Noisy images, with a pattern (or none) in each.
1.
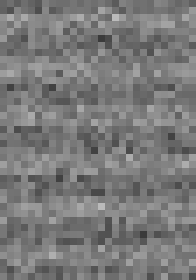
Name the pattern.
horizontal stripes
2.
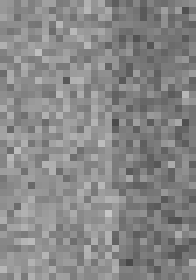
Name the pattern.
a sharp edge
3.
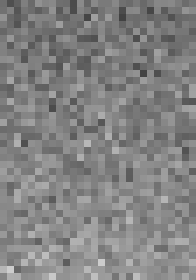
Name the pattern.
a smooth slope
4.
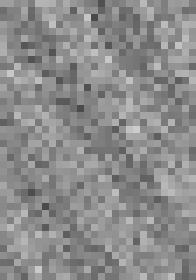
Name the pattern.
diagonal stripes
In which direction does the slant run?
top left to bottom right
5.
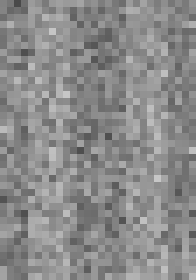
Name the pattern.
vertical stripes
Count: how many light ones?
2
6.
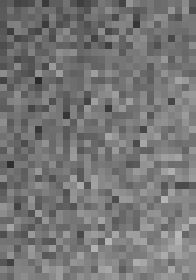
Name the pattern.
a smooth slope
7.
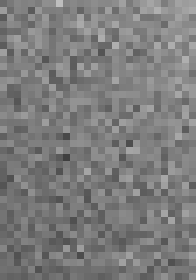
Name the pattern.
a smooth slope
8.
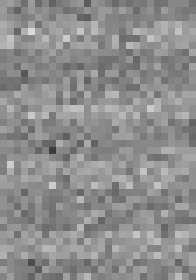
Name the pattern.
horizontal stripes
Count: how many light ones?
4
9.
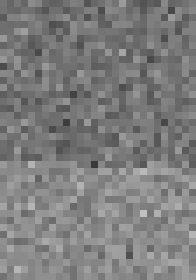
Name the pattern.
a sharp edge
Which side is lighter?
bottom
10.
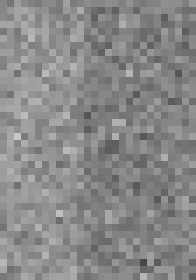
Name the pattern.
a sharp edge
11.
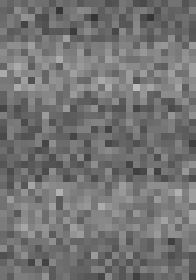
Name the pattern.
horizontal stripes
